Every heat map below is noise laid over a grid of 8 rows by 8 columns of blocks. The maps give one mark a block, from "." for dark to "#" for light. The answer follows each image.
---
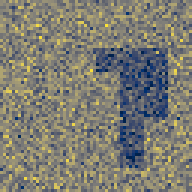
########
########
####...#
#####..#
#####..#
#####.##
#####.##
########
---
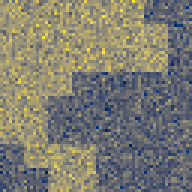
######..
#######.
#######.
###.....
##......
##......
.###....
..##....
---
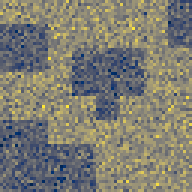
#######.
..#####.
..#...##
###...##
####.###
..######
....####
....####
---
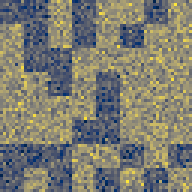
..#.##.#
#.#.#.##
#..#####
##.#.###
####.###
###..###
...##.#.
.#.#.#.#
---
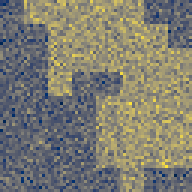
.#####..
..#####.
..######
..#..###
....####
....####
....####
.....#..
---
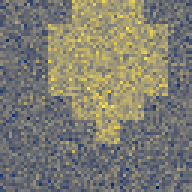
...###..
..#####.
..#####.
..#####.
...###..
....#...
........
........
